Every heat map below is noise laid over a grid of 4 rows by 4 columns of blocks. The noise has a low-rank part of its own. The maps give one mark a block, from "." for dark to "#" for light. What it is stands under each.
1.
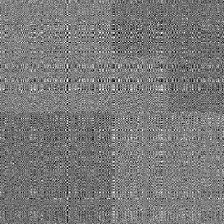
# # . .
# # # .
. . # #
. . # #
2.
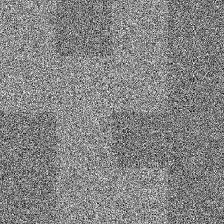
# . # .
# # # .
. # . .
. # # .
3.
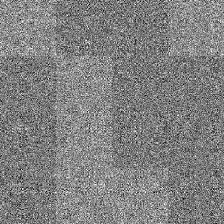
# . . #
. # . .
. # . .
. # # .
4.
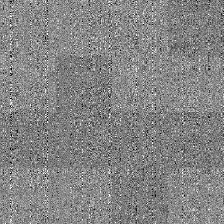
# # # .
# . # #
. . . .
# # . #
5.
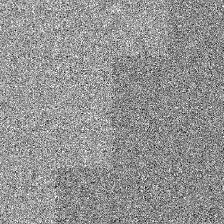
# # # .
# # . .
# # . .
# . . .
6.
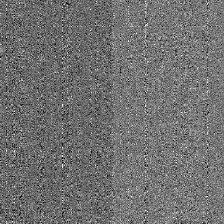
. . # #
. . # #
. . # #
. . # #
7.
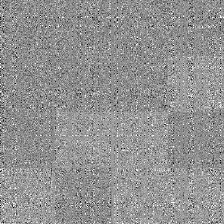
. . . .
. . . #
. # # .
# . # #
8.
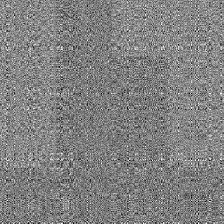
# . # #
# . . #
# . . #
. . . .
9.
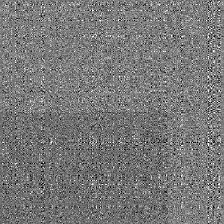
# # # #
# # # #
. . . #
. . . #
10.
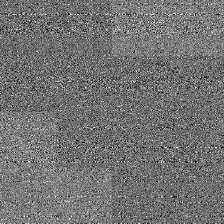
. . # #
. . . .
# . . .
# # . .
